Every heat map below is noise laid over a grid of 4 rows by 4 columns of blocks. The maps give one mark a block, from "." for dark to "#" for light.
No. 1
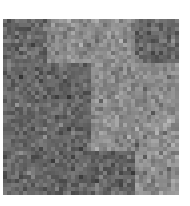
. # # .
. . # #
. . # #
. . . #
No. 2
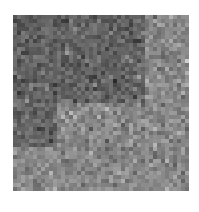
. . . #
. . . #
. # # #
# # # #
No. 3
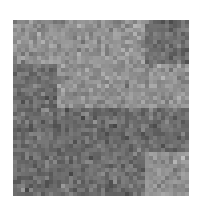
# # # .
. # # #
. . . .
. . . #
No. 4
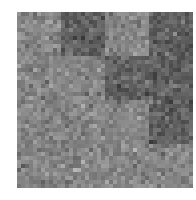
# . # .
# # . .
# # # .
# # # #
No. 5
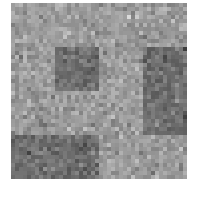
# # # #
# . # .
# # # .
. . # #
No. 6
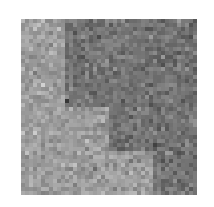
# . . .
# . . .
# # . .
# # # .
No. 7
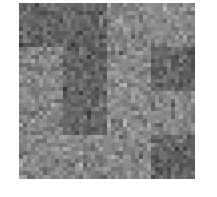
. . # #
# . # .
# . # #
# # # .
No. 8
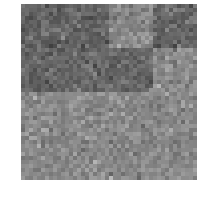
. . # .
. . . #
# # # #
# # # #
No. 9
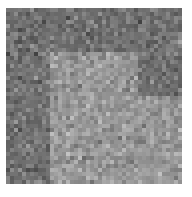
. . . .
. # # .
. # # #
. # # #
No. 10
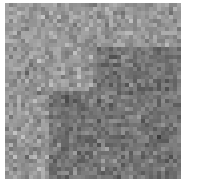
# # # #
# # . .
# . . .
# . . .
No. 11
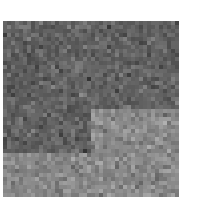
. . . .
. . . .
. . # #
# # # #
